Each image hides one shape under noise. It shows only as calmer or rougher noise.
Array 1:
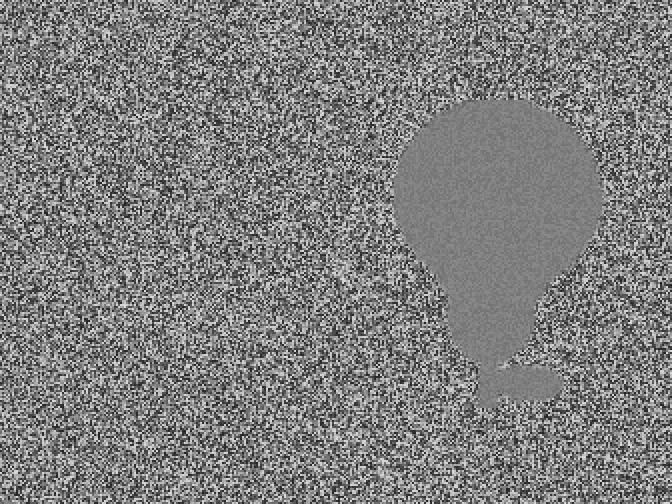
calm pear
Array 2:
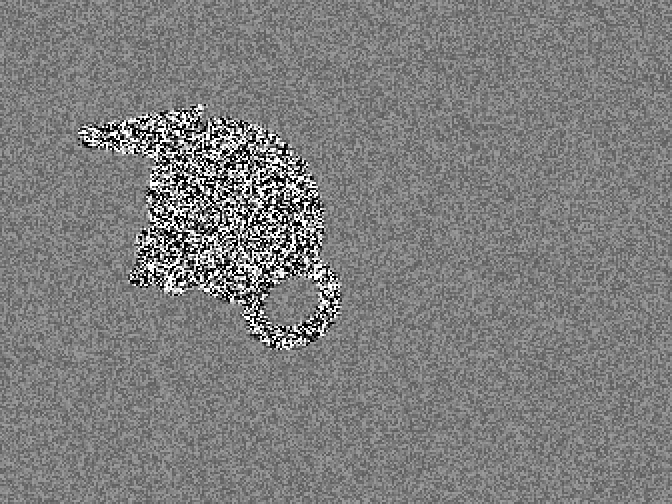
rough teapot
